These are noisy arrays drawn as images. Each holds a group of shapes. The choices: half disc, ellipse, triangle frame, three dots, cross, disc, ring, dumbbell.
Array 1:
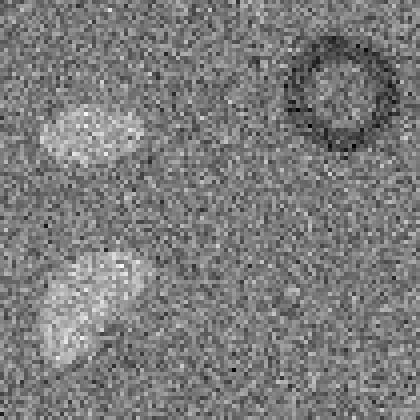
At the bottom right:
nothing
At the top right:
ring
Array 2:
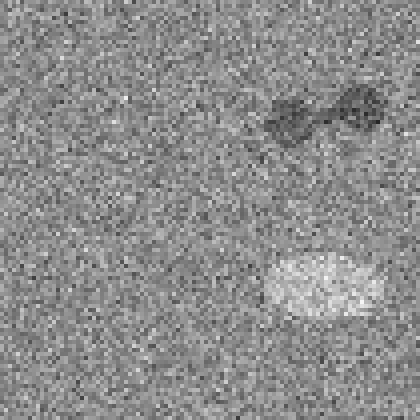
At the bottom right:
ellipse
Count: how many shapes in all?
2
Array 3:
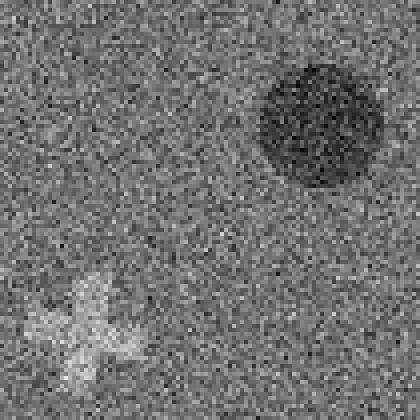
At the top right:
disc
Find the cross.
bottom left
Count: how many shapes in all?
2
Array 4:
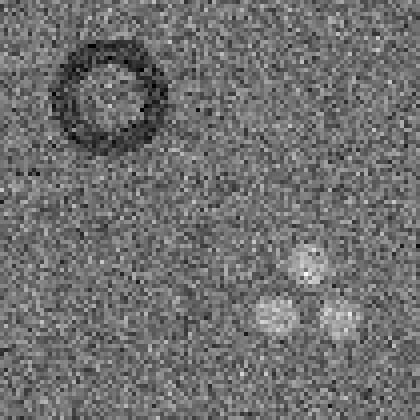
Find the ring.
top left
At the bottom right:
three dots
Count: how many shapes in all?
2
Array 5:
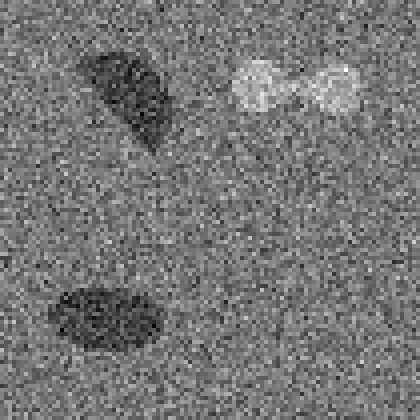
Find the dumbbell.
top right
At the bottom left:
ellipse
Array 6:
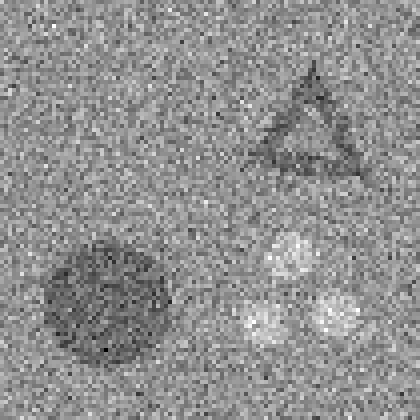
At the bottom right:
three dots
